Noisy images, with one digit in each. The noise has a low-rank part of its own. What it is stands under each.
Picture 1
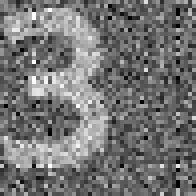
3
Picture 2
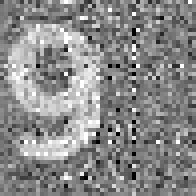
9
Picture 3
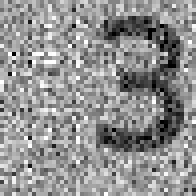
3
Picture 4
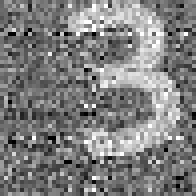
3
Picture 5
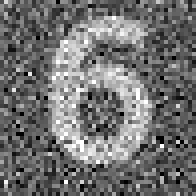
6
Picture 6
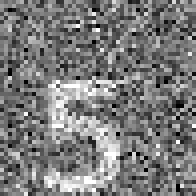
5
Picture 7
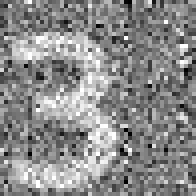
3
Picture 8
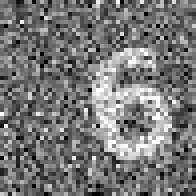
6
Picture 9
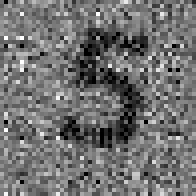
5
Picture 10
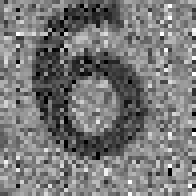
6
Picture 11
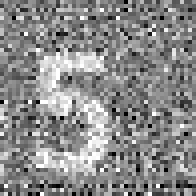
5
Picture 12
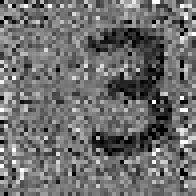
3
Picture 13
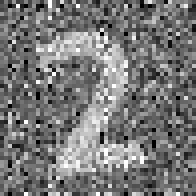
2
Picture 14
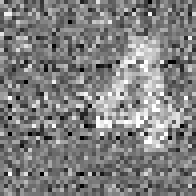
4
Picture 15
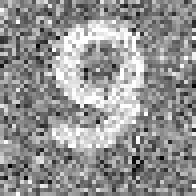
9
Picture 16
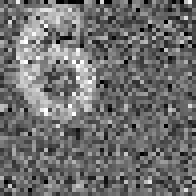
6
